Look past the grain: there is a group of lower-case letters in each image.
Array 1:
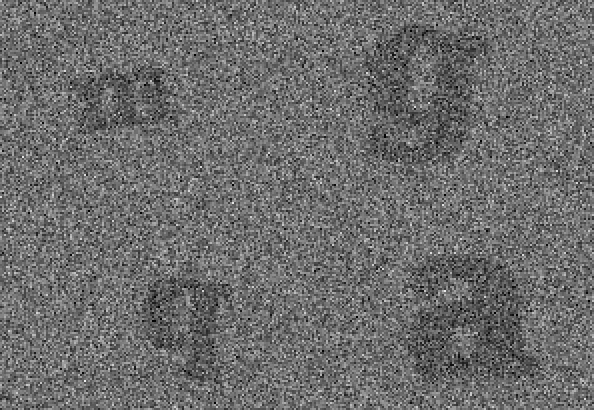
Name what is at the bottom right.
a
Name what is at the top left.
m
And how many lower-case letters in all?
4
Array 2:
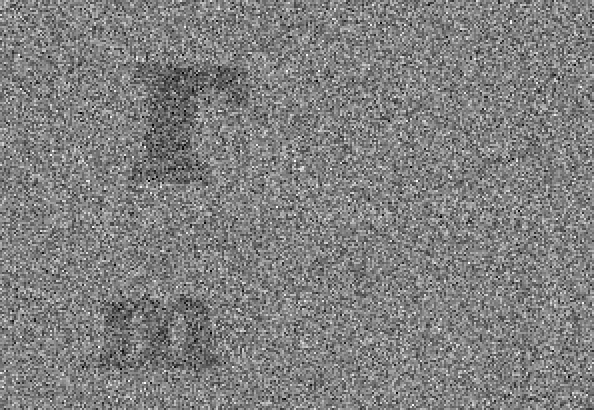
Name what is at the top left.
r
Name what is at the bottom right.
nothing
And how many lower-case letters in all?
2
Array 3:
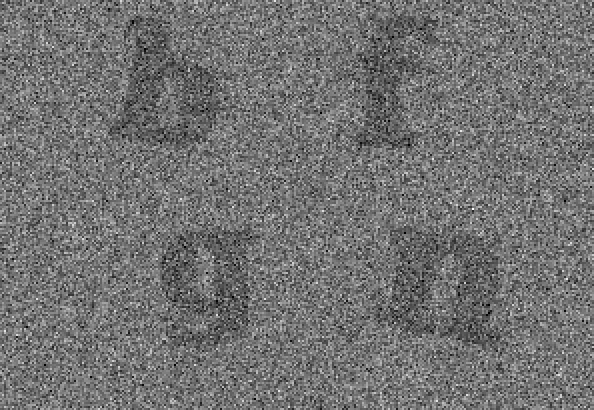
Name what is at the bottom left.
g
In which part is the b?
top left
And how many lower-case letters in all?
4
